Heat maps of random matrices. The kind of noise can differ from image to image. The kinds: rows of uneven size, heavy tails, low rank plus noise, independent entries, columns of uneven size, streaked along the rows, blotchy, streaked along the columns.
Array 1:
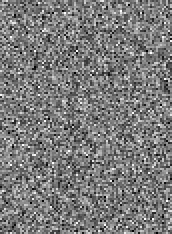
independent entries
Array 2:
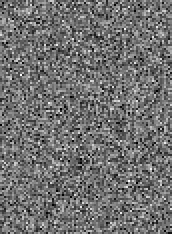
independent entries
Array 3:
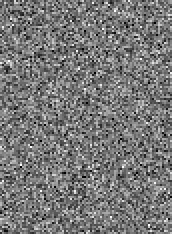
independent entries
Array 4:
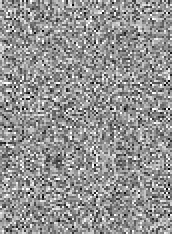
low rank plus noise
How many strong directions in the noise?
two
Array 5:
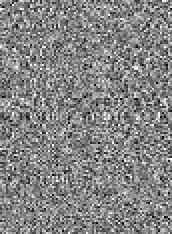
low rank plus noise
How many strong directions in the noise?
one
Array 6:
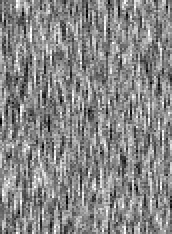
streaked along the columns
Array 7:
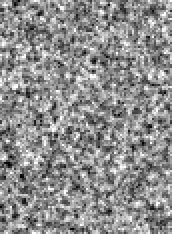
blotchy
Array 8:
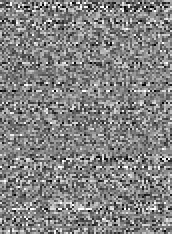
rows of uneven size
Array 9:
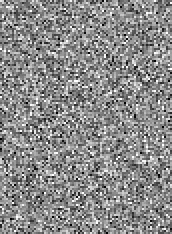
independent entries
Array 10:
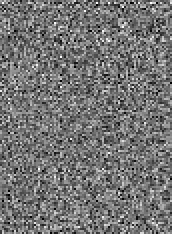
low rank plus noise
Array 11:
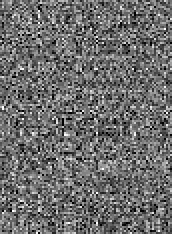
low rank plus noise
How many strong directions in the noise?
three or four
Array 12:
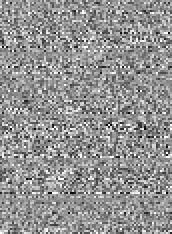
rows of uneven size
